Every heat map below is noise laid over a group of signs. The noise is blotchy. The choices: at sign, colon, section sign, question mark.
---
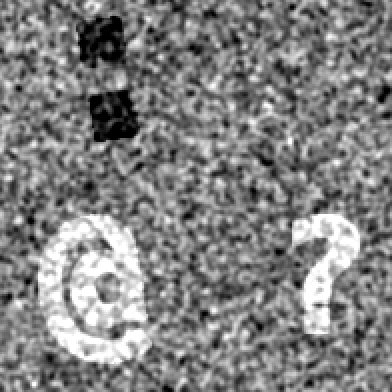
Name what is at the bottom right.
question mark
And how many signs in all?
3
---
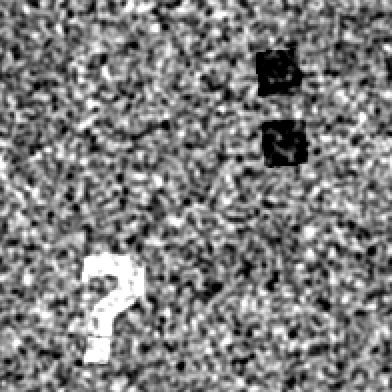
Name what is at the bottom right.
nothing
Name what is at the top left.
nothing
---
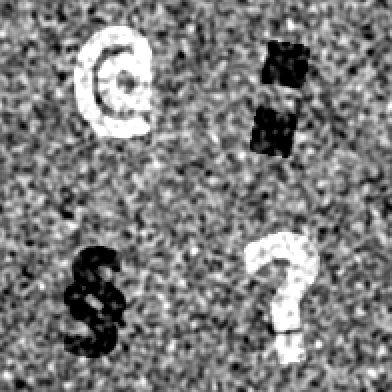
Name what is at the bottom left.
section sign
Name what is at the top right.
colon
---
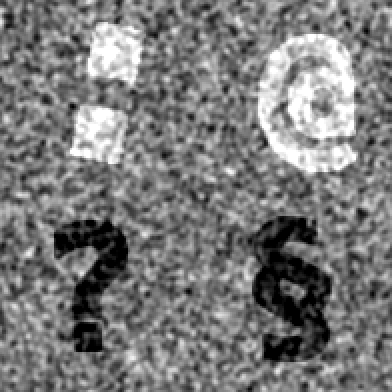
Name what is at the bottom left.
question mark
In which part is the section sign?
bottom right
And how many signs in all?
4
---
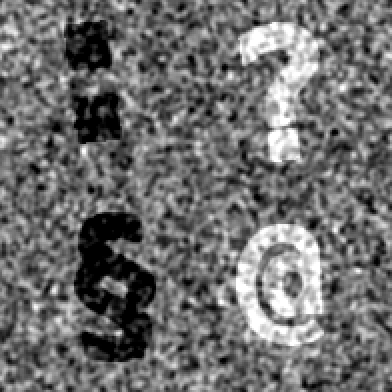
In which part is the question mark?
top right
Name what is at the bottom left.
section sign
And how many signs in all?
4
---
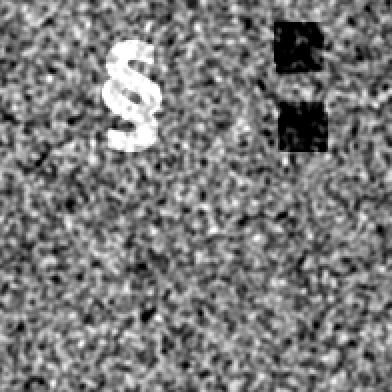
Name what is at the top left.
section sign
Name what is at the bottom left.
nothing
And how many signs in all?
2
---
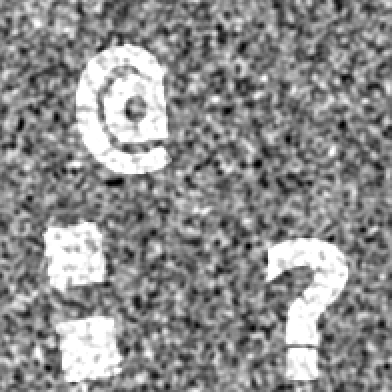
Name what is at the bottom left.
colon
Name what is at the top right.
nothing
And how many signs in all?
3
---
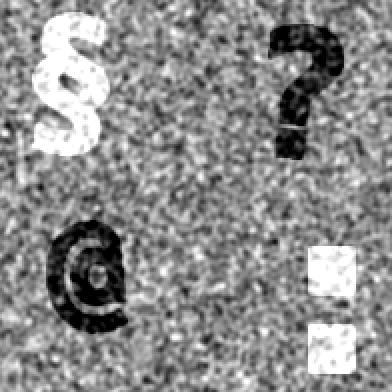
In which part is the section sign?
top left
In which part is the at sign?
bottom left
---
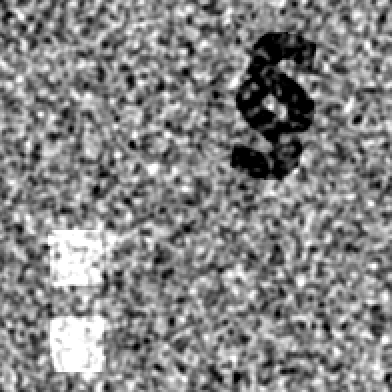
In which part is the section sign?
top right
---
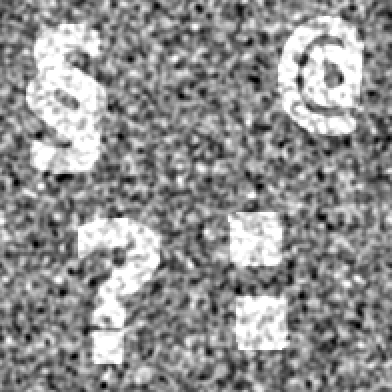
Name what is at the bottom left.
question mark
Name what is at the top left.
section sign
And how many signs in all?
4
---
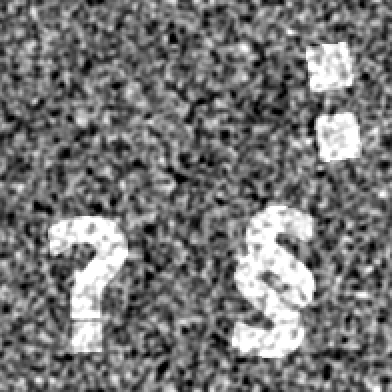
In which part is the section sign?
bottom right
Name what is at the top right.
colon
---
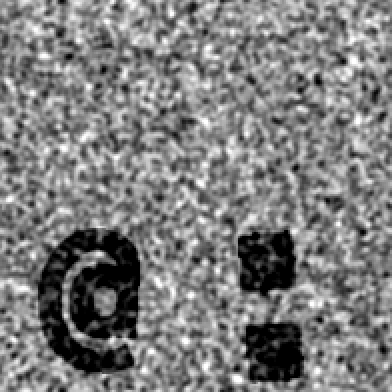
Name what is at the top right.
nothing
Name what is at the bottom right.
colon
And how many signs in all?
2
